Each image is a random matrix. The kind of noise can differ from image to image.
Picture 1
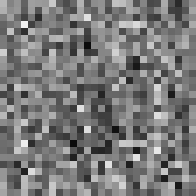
low rank plus noise
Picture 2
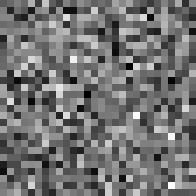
independent entries
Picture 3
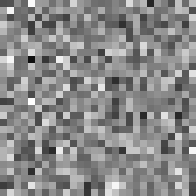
low rank plus noise
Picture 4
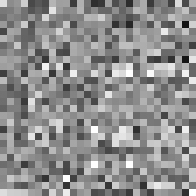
low rank plus noise
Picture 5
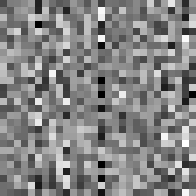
columns of uneven size
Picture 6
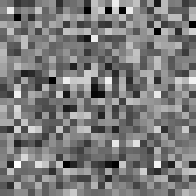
low rank plus noise
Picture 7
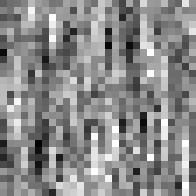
streaked along the columns
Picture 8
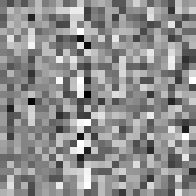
columns of uneven size
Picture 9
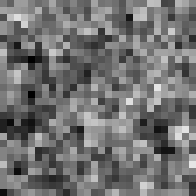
blotchy
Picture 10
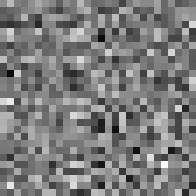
low rank plus noise
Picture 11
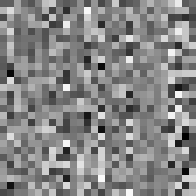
columns of uneven size
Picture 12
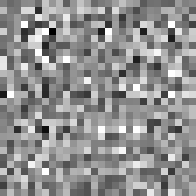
low rank plus noise
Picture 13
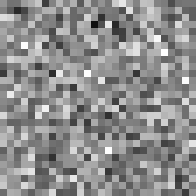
independent entries
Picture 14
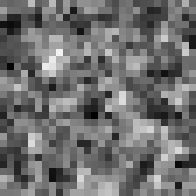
blotchy
